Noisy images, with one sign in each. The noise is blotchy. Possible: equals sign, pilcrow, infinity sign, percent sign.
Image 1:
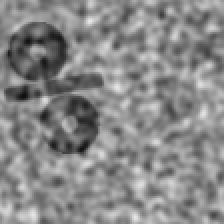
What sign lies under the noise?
percent sign
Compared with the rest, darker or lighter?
darker
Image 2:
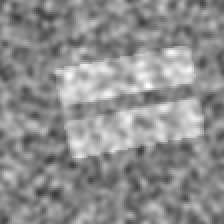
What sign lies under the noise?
equals sign
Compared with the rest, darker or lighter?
lighter
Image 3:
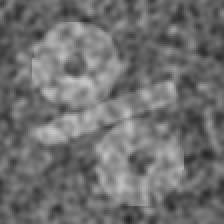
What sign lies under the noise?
percent sign
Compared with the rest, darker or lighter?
lighter
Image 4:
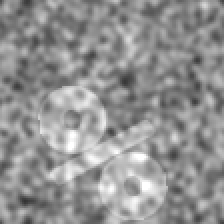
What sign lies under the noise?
percent sign
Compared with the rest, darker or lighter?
lighter
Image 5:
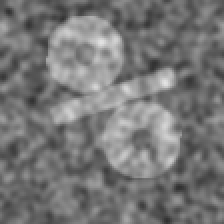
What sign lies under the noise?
percent sign
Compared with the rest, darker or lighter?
lighter
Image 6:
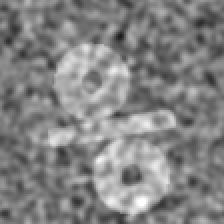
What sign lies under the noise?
percent sign
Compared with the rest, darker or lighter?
lighter
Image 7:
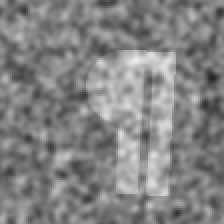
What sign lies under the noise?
pilcrow
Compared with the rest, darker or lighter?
lighter
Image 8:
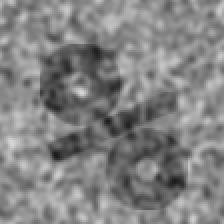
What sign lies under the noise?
percent sign
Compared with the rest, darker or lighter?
darker
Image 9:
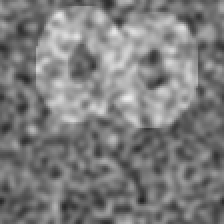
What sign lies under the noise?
infinity sign
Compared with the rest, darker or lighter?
lighter
